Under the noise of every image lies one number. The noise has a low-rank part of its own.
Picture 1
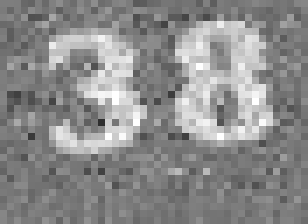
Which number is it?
38
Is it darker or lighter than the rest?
lighter
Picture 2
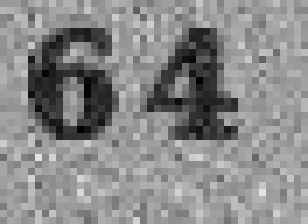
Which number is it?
64
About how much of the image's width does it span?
two thirds
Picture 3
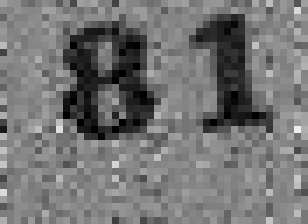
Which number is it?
81
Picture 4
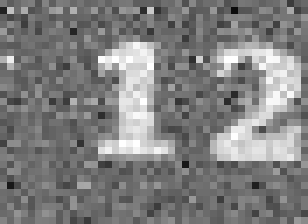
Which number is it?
12
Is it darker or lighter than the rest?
lighter
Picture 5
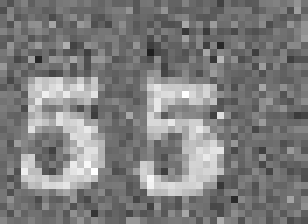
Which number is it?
55
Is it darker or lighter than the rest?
lighter
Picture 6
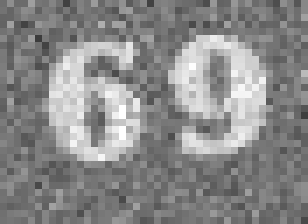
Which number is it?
69
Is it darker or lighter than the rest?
lighter
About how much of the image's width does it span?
two thirds
